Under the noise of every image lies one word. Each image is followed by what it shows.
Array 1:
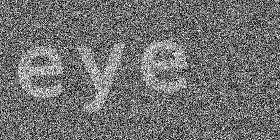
eye
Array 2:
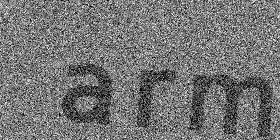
arm
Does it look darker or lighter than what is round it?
darker
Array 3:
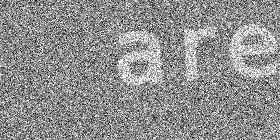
are
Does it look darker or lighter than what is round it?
lighter
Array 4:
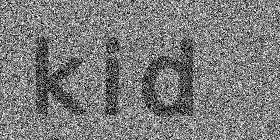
kid
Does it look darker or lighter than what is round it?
darker
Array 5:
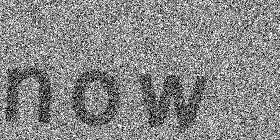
now
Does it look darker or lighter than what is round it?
darker
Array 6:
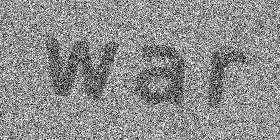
war
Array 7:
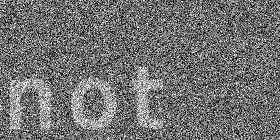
not
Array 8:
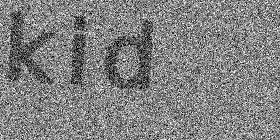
kid
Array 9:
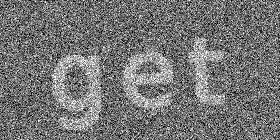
get
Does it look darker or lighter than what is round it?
lighter
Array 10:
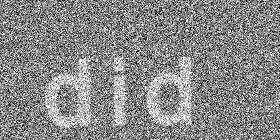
did
